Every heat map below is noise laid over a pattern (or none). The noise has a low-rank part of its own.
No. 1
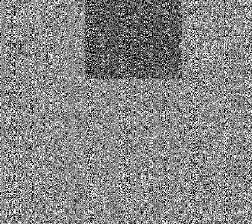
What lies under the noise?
one block
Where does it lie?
top middle
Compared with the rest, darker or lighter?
darker
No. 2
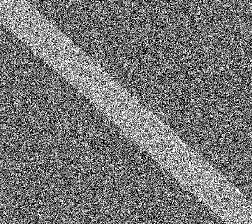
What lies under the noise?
a diagonal band
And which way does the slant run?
top left to bottom right
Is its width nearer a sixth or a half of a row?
a sixth
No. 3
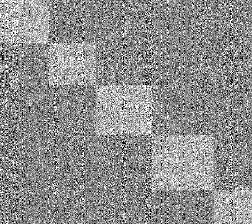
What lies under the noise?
blocks along the diagonal
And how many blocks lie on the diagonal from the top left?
5
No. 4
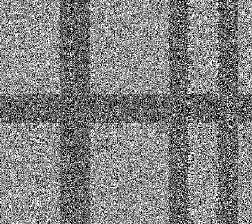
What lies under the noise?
bands of rows crossing bands of columns
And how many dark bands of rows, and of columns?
1 and 3
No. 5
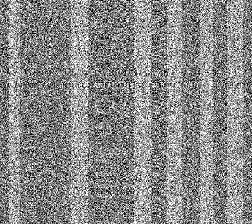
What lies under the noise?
bands of columns
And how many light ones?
6
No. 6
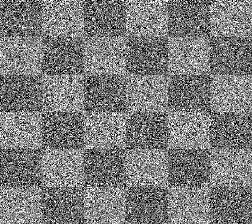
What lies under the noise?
a checkerboard
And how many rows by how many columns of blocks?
6 by 6
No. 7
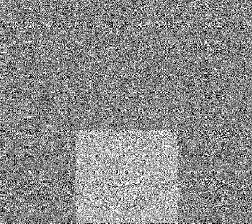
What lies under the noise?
one block
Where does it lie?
bottom middle
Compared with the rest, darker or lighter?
lighter
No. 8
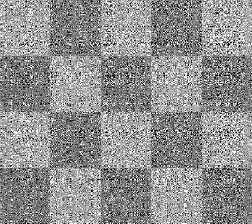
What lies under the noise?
a checkerboard
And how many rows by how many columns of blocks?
4 by 5
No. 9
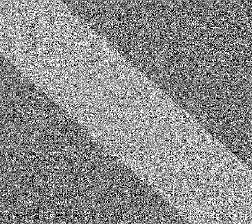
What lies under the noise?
a diagonal band
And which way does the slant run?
top left to bottom right
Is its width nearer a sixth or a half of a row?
a half
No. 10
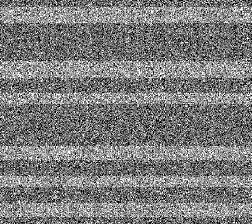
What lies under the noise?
bands of rows
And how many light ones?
6
